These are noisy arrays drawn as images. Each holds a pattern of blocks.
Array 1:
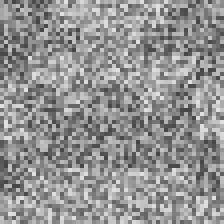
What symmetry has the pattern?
left and right mirror each other
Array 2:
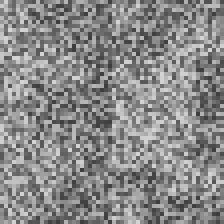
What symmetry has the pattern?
top and bottom mirror each other
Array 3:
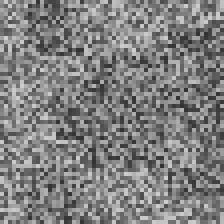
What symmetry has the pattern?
top and bottom mirror each other
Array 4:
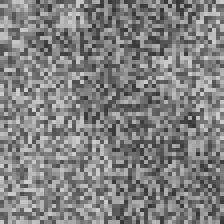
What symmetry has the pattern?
no symmetry
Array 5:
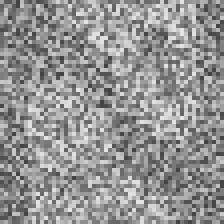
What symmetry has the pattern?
the same after a half turn
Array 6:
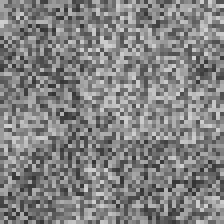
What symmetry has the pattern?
mirrored about the diagonal from the bottom left
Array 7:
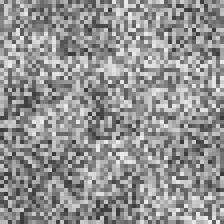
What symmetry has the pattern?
mirrored about the diagonal from the bottom left
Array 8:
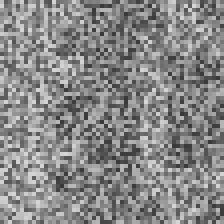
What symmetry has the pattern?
top and bottom mirror each other
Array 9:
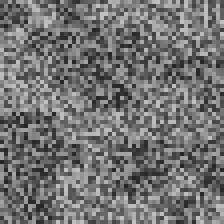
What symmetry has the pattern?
no symmetry
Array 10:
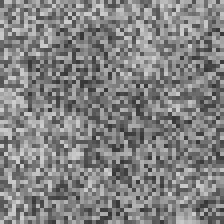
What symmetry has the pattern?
mirrored about the diagonal from the top left
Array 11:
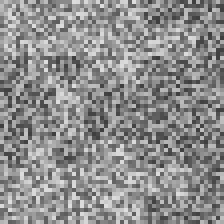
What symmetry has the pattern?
top and bottom mirror each other
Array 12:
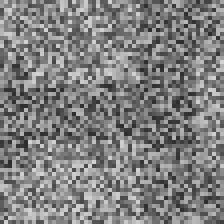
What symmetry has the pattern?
top and bottom mirror each other
